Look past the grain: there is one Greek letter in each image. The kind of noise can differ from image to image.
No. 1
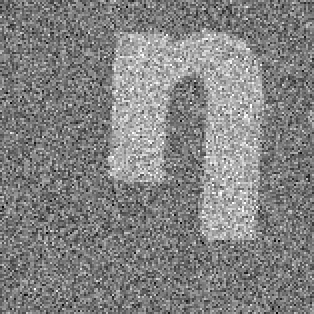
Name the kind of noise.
independent entries
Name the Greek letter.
eta
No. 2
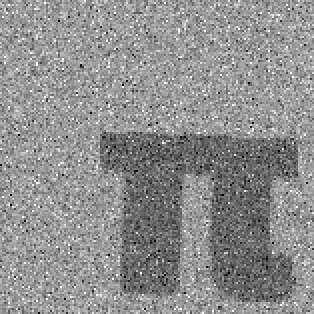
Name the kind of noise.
heavy tails
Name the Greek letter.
pi
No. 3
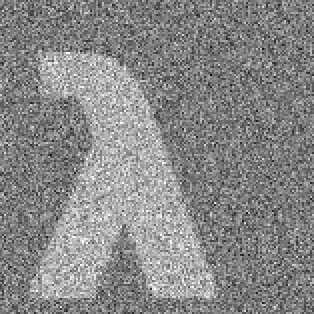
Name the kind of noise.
low rank plus noise
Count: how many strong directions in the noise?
two
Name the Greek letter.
lambda
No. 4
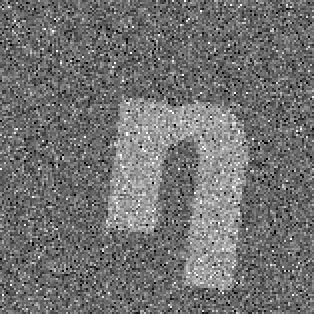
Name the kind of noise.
heavy tails
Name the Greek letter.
eta
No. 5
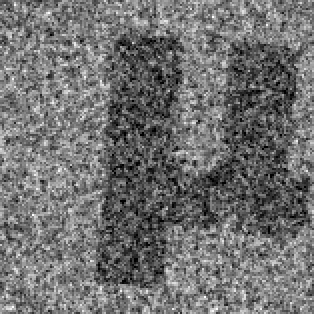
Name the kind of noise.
blotchy
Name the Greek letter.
mu
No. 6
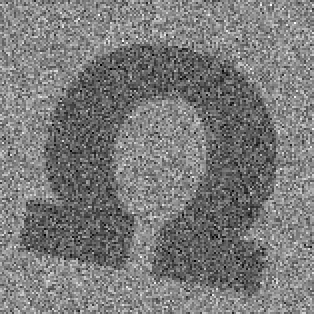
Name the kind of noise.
independent entries
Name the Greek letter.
omega
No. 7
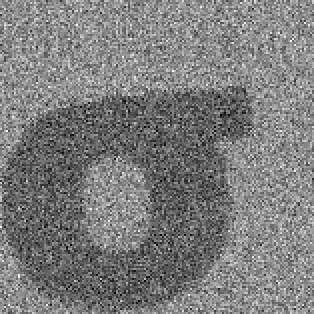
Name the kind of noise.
low rank plus noise
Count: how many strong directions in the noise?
three or four
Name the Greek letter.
sigma
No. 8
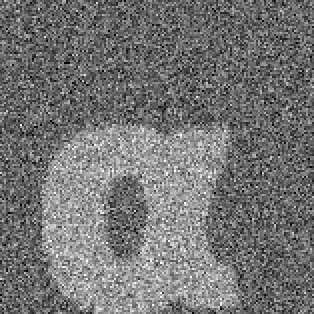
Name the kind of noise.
independent entries
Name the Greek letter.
alpha
